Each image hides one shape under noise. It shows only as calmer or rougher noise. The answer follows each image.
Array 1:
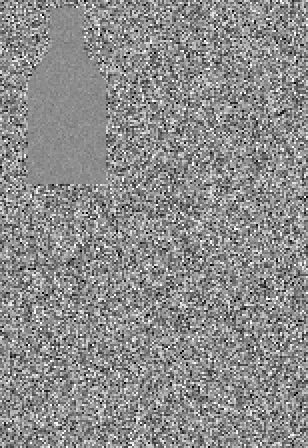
bottle
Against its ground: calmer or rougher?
calmer
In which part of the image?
top left
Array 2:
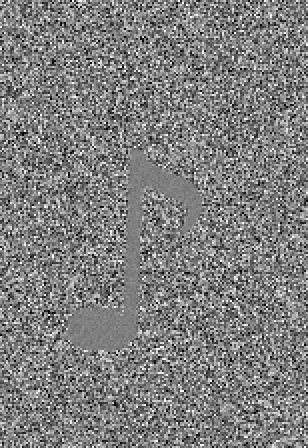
musical note
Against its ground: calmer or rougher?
calmer
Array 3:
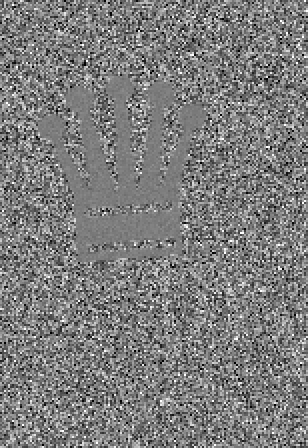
chess queen
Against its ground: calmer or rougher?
calmer
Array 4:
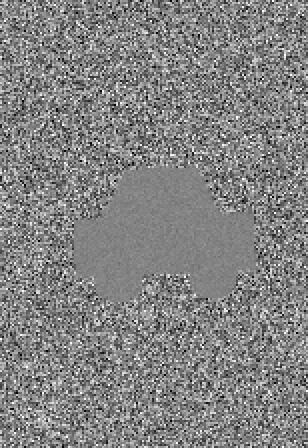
car
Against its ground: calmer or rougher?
calmer
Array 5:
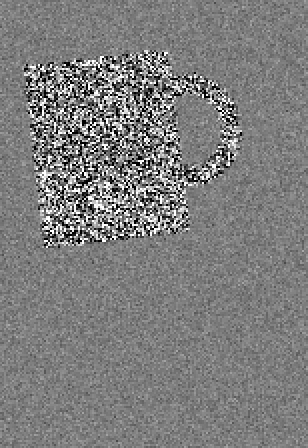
cup
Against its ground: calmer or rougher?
rougher
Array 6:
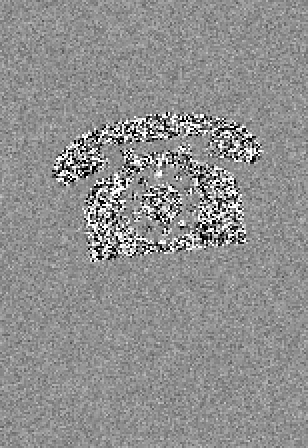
telephone
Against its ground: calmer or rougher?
rougher
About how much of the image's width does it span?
two thirds
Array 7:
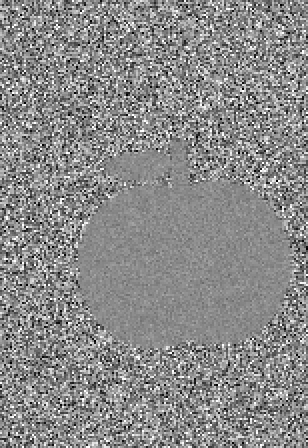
apple
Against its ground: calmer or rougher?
calmer
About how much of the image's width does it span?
two thirds
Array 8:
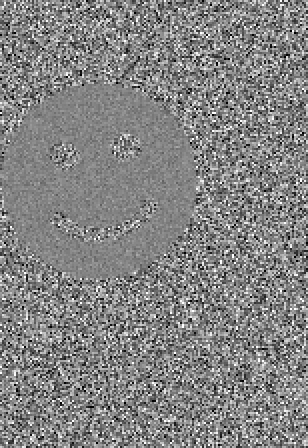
smiling face
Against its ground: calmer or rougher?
calmer
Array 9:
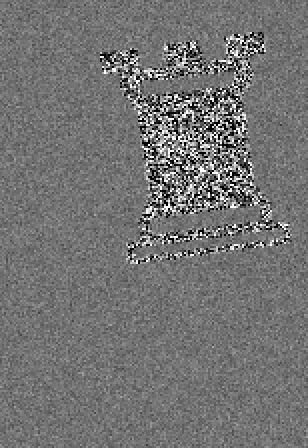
chess rook
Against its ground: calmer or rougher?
rougher
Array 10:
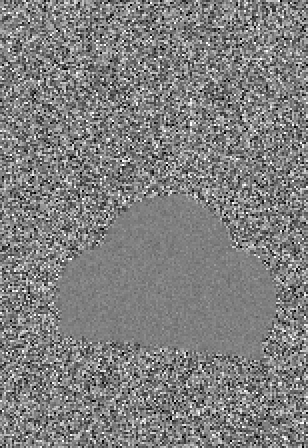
cloud
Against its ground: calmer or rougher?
calmer
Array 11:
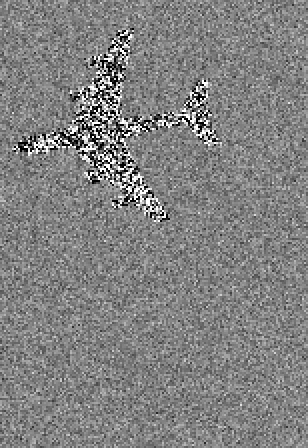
airplane
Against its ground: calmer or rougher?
rougher
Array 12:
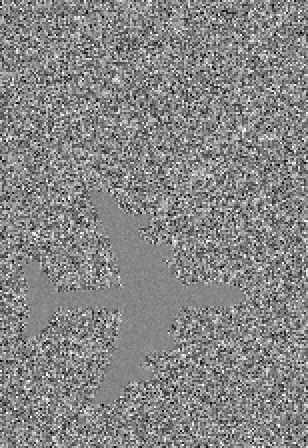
airplane
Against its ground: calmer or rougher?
calmer
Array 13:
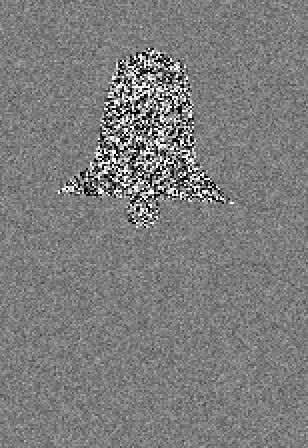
bell
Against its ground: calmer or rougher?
rougher
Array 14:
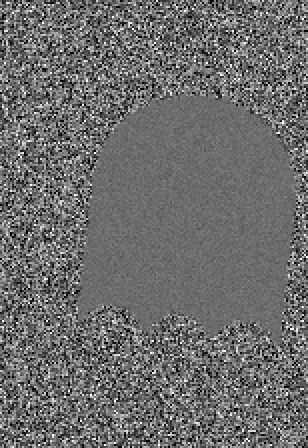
ghost
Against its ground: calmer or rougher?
calmer
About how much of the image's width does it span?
two thirds
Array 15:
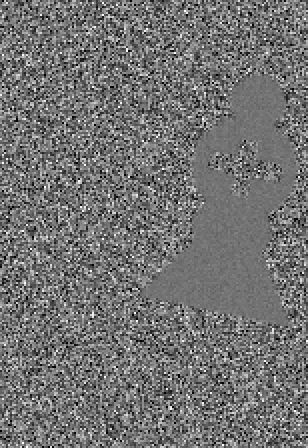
chess bishop
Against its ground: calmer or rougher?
calmer
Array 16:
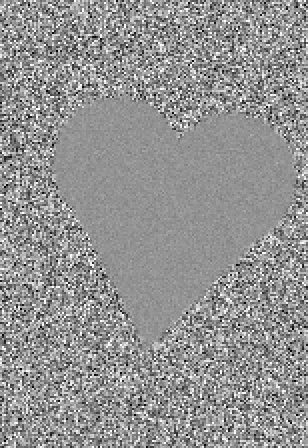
heart
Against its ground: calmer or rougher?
calmer
